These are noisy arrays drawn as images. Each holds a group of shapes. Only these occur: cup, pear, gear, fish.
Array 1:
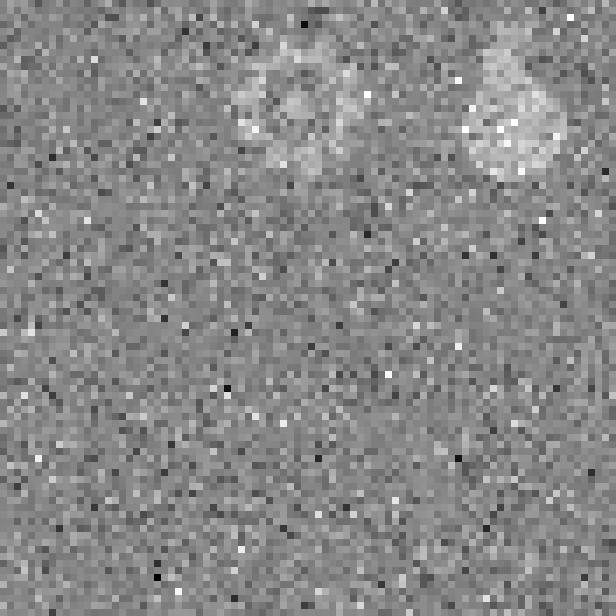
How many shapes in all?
2
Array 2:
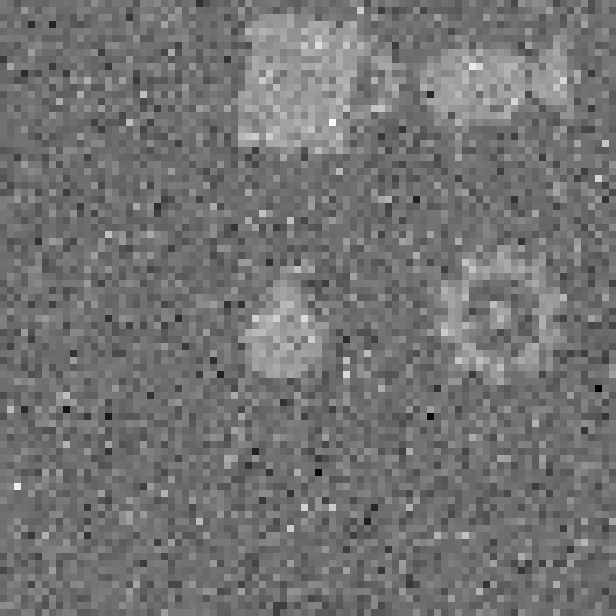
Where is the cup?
top middle
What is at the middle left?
nothing
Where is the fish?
top right
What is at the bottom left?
nothing
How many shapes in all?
4
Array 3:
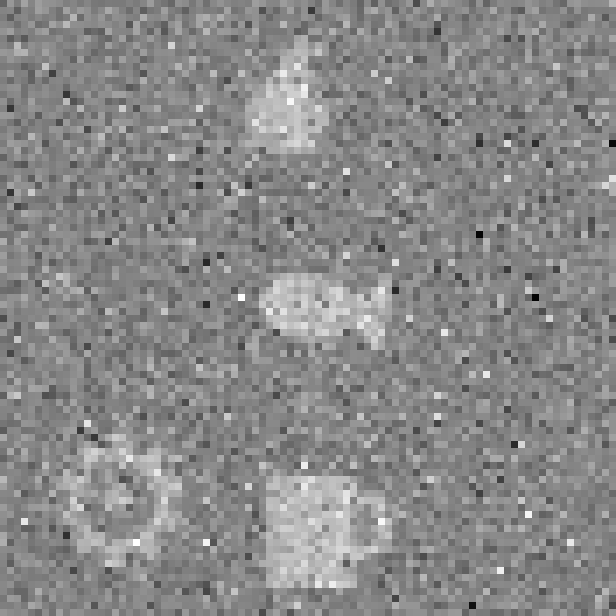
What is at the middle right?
nothing
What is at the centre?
fish
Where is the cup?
bottom middle
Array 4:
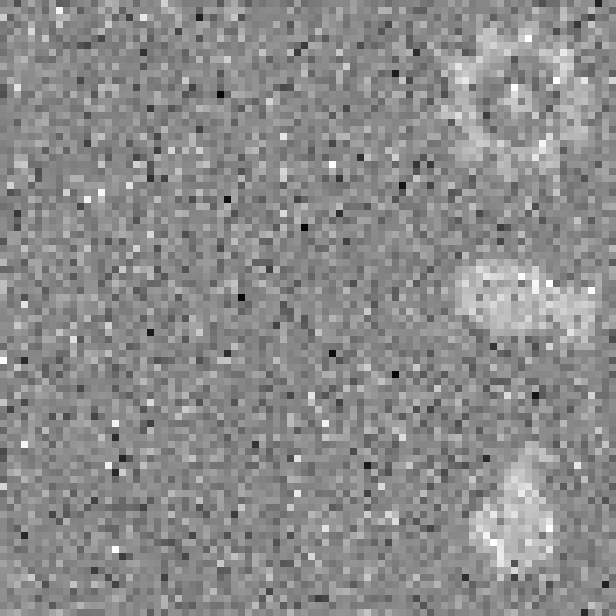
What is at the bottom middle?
nothing
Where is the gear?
top right
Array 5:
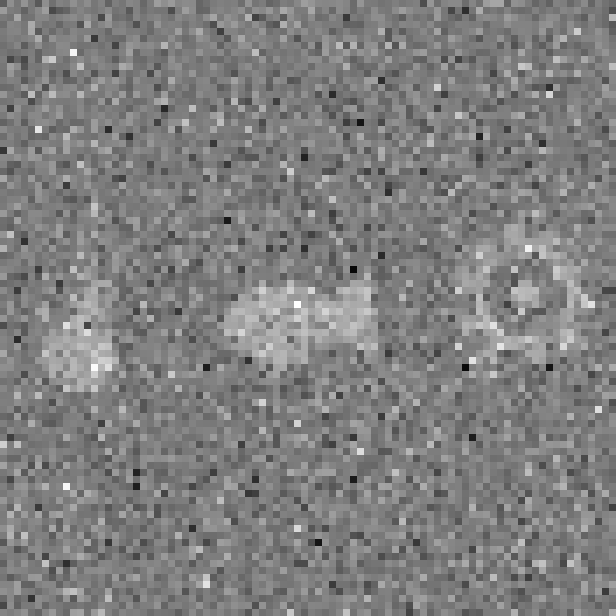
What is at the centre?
fish
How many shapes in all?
3
